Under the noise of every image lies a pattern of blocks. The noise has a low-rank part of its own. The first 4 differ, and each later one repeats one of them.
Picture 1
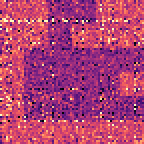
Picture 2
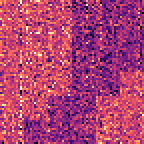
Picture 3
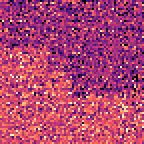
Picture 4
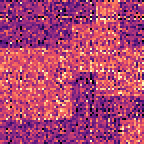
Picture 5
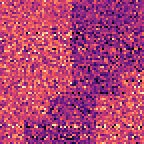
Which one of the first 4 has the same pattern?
2
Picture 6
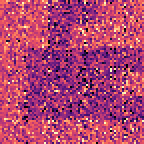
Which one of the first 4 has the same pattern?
1
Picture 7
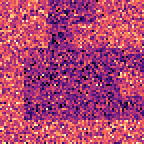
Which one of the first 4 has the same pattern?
1
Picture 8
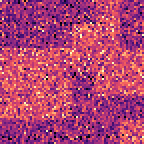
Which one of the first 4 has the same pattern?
4
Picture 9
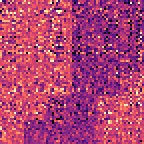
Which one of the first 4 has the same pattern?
2
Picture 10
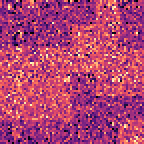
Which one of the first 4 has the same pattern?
4
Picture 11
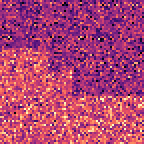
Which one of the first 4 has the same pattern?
3
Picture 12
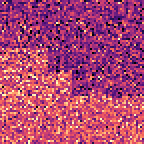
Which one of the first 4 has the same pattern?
3
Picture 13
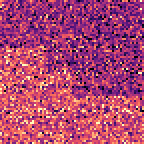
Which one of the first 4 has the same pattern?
3
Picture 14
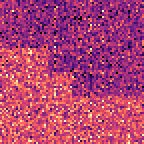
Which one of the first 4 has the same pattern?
3
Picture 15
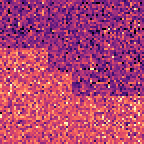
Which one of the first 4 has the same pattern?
3
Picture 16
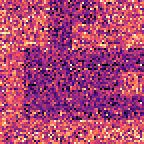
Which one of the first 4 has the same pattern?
1
